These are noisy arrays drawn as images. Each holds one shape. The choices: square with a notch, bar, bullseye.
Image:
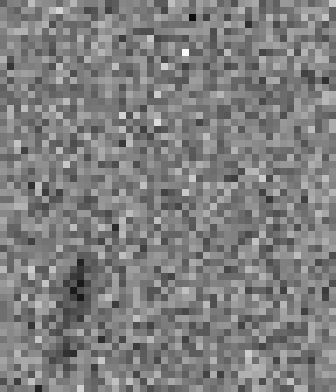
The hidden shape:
bar
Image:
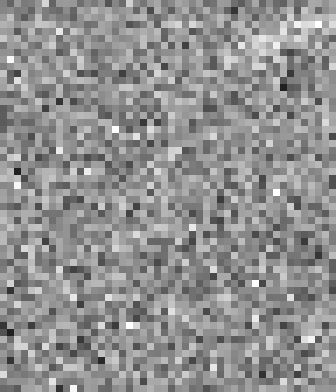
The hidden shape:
bar
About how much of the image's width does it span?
a third
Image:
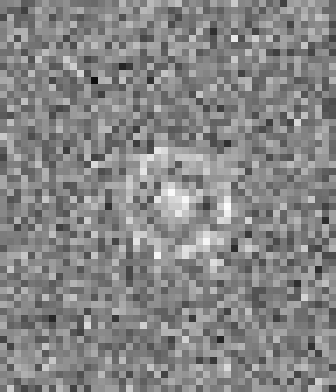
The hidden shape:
bullseye
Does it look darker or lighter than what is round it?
lighter
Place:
centre
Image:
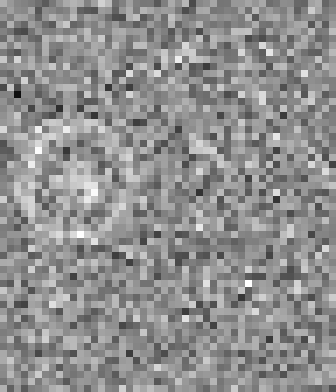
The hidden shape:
bullseye
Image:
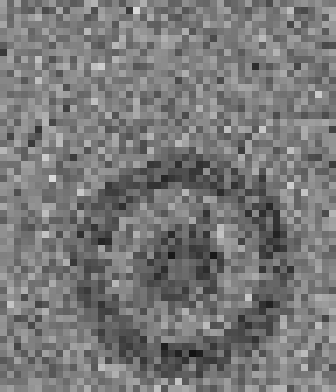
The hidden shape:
bullseye
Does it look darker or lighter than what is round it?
darker
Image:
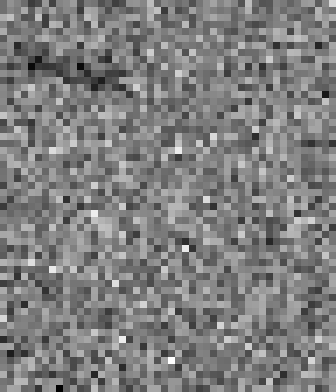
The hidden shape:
bar
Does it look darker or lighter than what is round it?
darker
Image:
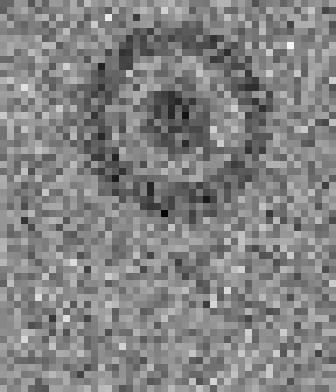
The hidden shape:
bullseye
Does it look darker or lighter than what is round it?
darker
